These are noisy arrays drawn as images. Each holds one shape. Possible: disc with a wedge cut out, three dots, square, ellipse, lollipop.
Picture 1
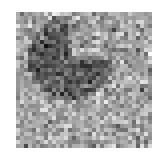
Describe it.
dark disc with a wedge cut out
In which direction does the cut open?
up and right
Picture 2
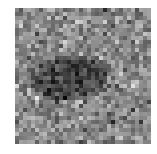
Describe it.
dark ellipse
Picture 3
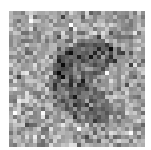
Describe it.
dark disc with a wedge cut out
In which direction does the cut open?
right
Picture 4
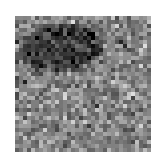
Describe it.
dark ellipse
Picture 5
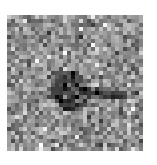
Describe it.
dark lollipop
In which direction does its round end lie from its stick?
left
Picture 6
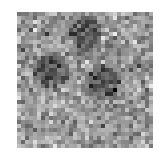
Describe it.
dark three dots
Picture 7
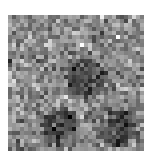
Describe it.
dark three dots
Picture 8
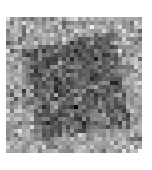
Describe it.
dark square
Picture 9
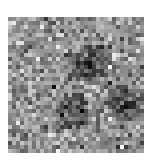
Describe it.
dark three dots
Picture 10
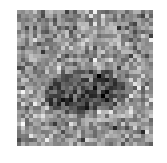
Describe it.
dark ellipse
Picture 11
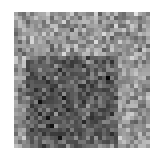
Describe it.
dark square
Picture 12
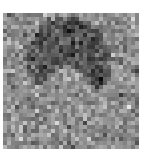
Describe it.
dark disc with a wedge cut out
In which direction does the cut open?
down
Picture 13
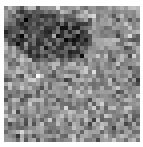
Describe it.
dark ellipse
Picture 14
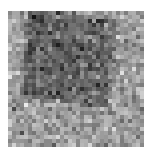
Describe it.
dark square
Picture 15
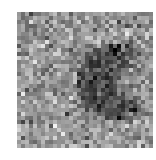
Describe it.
dark disc with a wedge cut out
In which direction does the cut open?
right
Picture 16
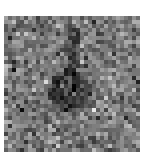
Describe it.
dark lollipop
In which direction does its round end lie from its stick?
down
